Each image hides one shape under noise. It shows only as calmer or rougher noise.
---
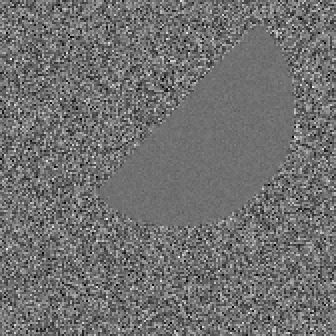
half disc
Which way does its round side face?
down and right
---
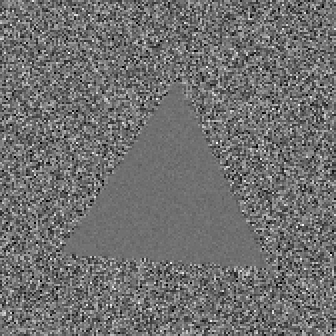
triangle
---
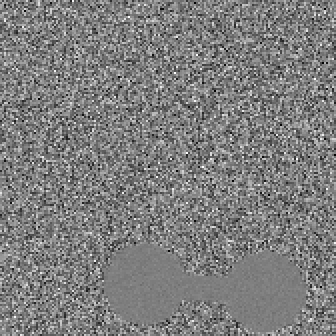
dumbbell
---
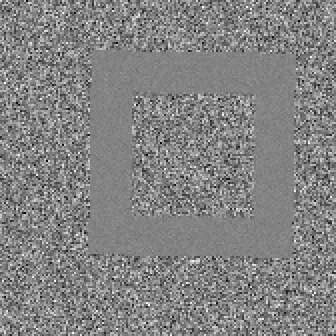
square frame
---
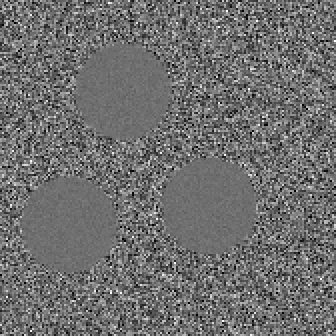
three dots
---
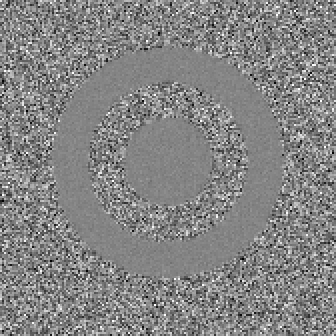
bullseye
